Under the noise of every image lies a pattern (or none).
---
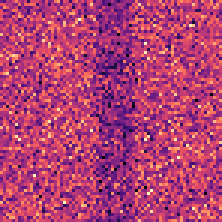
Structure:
one vertical stripe
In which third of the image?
middle
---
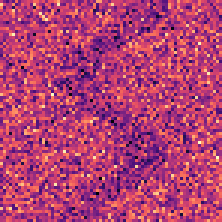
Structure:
a wavy band
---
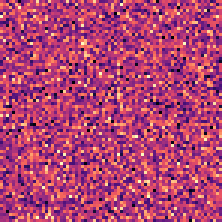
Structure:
only noise
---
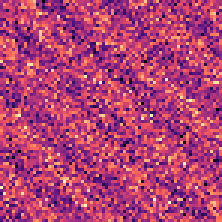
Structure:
diagonal stripes
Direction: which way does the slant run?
top left to bottom right
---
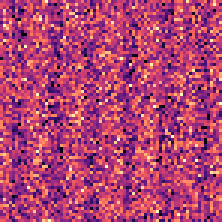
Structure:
vertical stripes
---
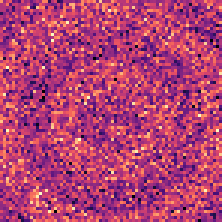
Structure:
rings round one point
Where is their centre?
centre
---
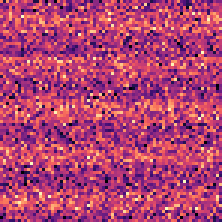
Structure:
horizontal stripes
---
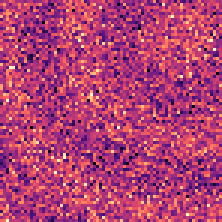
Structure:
rings round one point
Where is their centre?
top right
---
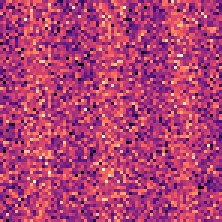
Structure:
vertical stripes
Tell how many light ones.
3
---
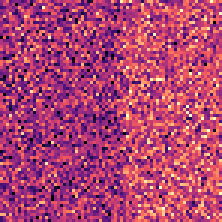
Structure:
a sharp edge
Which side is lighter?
right
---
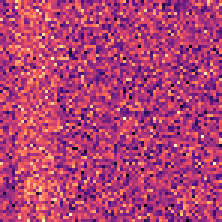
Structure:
one vertical stripe
